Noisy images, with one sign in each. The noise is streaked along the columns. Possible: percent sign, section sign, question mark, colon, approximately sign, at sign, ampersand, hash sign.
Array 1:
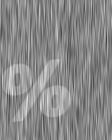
percent sign
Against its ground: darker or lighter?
lighter
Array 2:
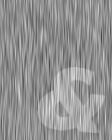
ampersand
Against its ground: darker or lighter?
lighter
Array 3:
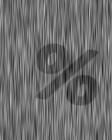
percent sign
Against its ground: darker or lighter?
darker
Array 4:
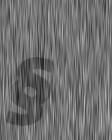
section sign
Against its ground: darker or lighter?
darker
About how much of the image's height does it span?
half
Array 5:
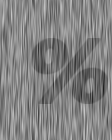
percent sign
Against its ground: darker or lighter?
darker
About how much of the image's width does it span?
two thirds
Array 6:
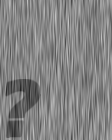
question mark
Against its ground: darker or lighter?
darker
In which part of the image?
bottom left
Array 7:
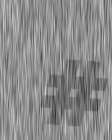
hash sign
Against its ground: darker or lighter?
darker
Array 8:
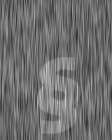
section sign
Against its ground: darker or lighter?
lighter
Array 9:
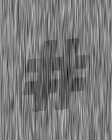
hash sign
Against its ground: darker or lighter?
darker
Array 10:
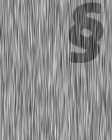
section sign
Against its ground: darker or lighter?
darker
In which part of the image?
top right
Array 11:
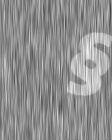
section sign
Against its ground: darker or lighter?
lighter
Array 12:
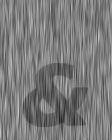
ampersand
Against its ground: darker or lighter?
darker
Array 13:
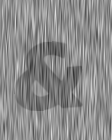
ampersand
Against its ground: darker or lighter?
darker
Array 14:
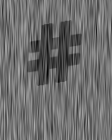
hash sign
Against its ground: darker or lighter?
darker
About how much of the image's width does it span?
half
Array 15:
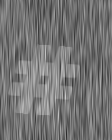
hash sign
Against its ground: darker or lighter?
lighter
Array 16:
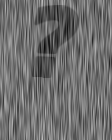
question mark
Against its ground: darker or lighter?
darker
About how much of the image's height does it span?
half
